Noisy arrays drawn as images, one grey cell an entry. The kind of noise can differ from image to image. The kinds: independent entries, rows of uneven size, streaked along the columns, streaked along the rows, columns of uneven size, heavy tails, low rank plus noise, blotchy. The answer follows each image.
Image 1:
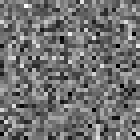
independent entries
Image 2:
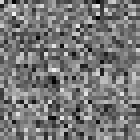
low rank plus noise
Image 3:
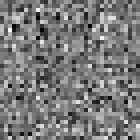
low rank plus noise
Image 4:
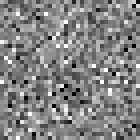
heavy tails
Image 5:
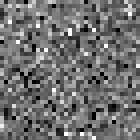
heavy tails
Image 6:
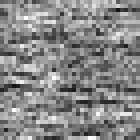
streaked along the rows
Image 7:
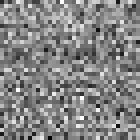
low rank plus noise
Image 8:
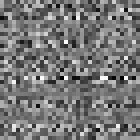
rows of uneven size
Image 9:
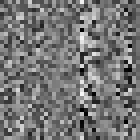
columns of uneven size
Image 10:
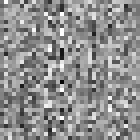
columns of uneven size
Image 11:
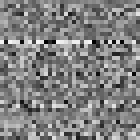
rows of uneven size
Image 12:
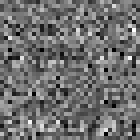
low rank plus noise
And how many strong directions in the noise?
three or four
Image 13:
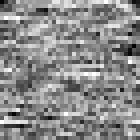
streaked along the rows
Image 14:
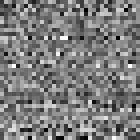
rows of uneven size
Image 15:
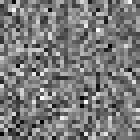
low rank plus noise
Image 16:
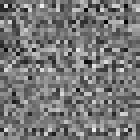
rows of uneven size
